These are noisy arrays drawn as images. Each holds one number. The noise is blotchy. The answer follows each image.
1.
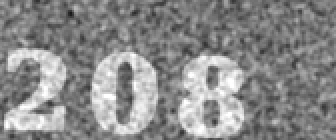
208
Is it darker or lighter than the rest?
lighter
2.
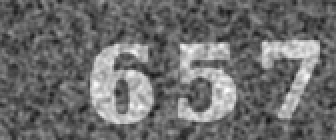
657
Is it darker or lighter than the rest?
lighter
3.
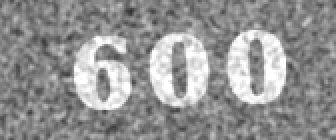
600
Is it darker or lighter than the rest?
lighter
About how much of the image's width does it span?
two thirds
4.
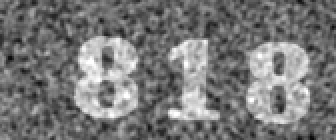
818
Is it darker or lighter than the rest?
lighter
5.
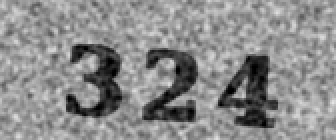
324
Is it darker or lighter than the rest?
darker
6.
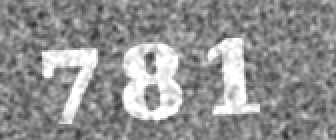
781
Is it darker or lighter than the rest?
lighter
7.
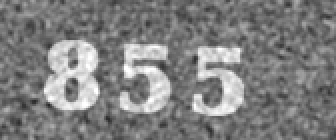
855
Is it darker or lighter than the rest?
lighter
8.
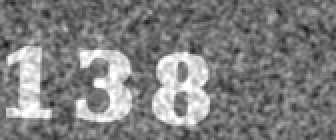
138
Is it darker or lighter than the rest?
lighter
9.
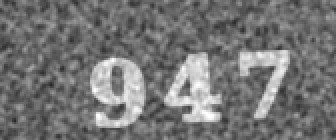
947
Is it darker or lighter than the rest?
lighter
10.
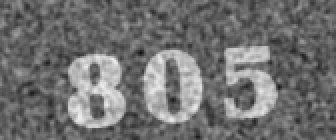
805
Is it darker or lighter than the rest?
lighter
